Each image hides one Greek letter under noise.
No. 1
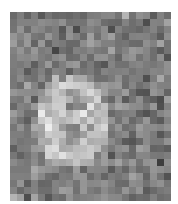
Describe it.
light theta
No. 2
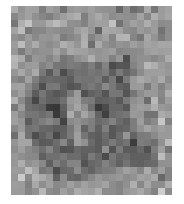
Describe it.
dark alpha
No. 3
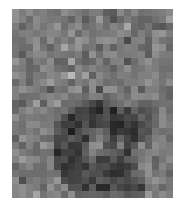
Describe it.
dark alpha
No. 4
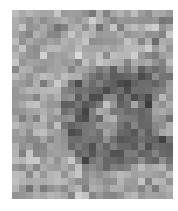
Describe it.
dark alpha
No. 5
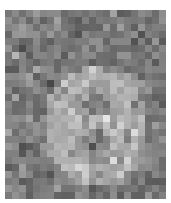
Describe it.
light theta
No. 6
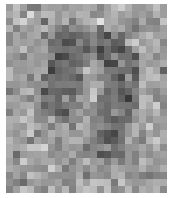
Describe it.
dark eta
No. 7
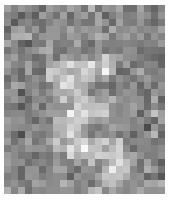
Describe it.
light xi
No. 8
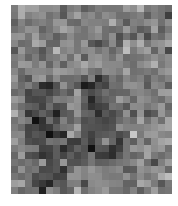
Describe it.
dark mu
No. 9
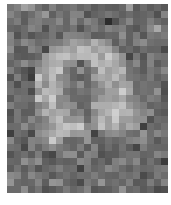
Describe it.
light omega
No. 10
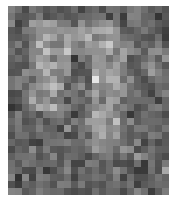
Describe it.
light eta
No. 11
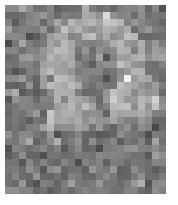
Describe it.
light omega
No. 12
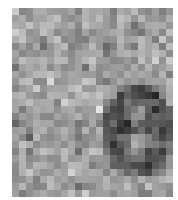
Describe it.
dark theta
